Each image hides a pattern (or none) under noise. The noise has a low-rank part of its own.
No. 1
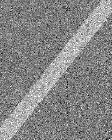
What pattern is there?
a diagonal band
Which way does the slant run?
bottom left to top right
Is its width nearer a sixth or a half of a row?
a sixth
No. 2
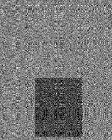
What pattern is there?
one block
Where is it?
bottom middle
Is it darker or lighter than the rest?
darker
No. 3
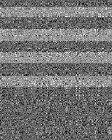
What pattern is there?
bands of rows
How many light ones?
4
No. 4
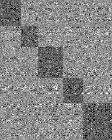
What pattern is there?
blocks along the diagonal
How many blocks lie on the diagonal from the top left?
5
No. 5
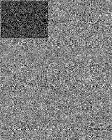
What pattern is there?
one block
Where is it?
top left
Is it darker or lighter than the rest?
darker
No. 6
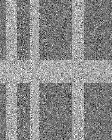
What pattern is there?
bands of rows crossing bands of columns
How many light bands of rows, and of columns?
1 and 3
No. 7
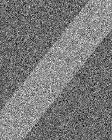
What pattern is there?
a diagonal band
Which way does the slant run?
bottom left to top right
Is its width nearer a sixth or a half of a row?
a half
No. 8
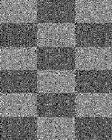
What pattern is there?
a checkerboard
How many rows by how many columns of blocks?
6 by 3
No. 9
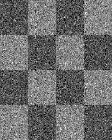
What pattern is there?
a checkerboard
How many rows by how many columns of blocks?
4 by 4
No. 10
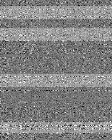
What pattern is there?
bands of rows
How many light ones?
4
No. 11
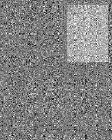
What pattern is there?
one block
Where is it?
top right
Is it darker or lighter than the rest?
lighter
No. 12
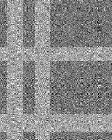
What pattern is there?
bands of rows crossing bands of columns
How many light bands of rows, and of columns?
2 and 2
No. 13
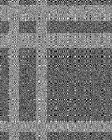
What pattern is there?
bands of rows crossing bands of columns
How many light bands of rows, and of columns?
3 and 2
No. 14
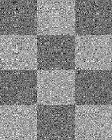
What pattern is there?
a checkerboard
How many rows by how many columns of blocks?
4 by 3
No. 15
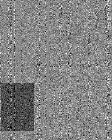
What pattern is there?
one block
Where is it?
bottom left
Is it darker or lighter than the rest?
darker
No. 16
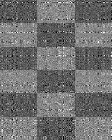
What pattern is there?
a checkerboard
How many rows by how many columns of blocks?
6 by 3
